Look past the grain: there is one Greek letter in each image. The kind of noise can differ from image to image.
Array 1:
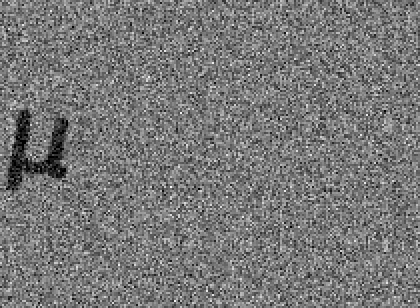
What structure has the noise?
low rank plus noise
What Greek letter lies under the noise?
mu
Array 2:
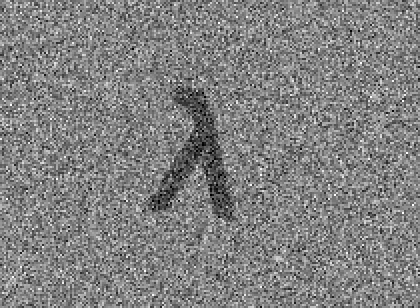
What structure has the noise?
independent entries
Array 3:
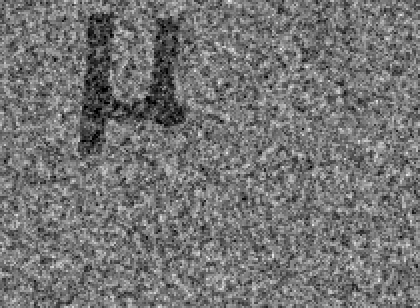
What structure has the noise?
blotchy
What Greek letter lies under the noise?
mu
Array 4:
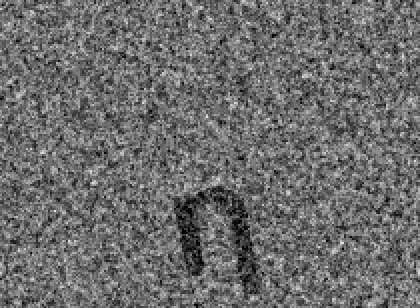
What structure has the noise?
blotchy
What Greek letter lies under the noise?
eta
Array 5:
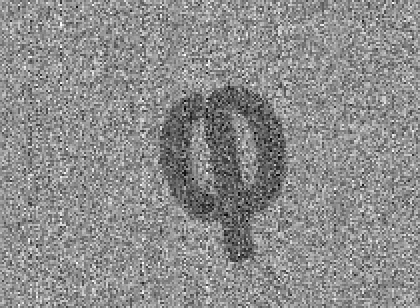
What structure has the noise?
columns of uneven size
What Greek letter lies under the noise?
phi
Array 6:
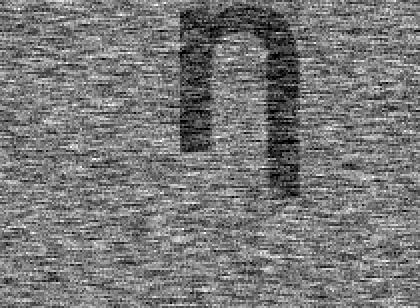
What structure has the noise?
streaked along the rows
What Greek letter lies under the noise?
eta
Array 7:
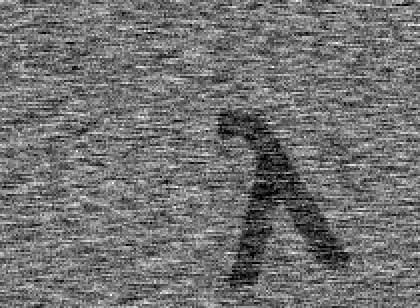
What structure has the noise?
streaked along the rows
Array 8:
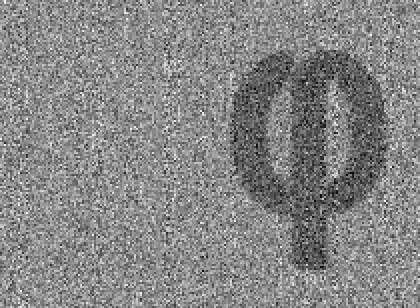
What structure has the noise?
columns of uneven size
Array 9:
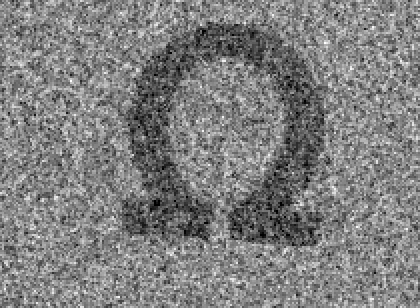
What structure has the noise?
blotchy
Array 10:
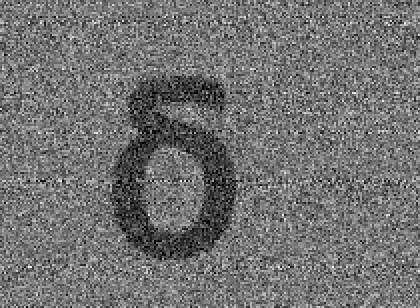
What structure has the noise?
rows of uneven size
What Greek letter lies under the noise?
delta
